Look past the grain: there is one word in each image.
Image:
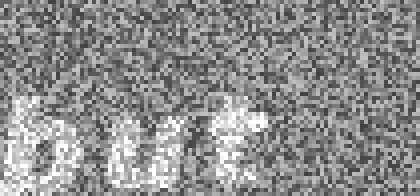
but
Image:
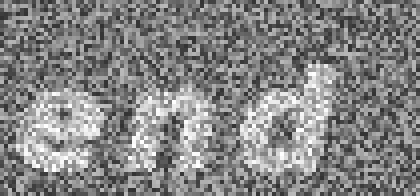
end
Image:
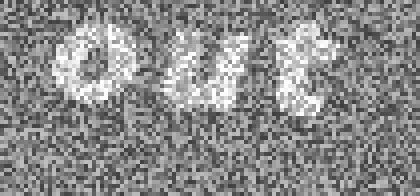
out
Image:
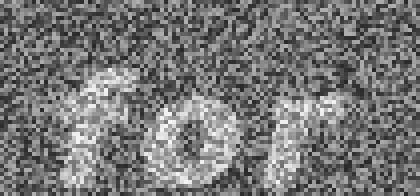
for
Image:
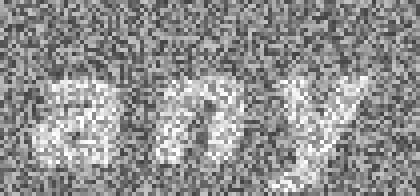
any
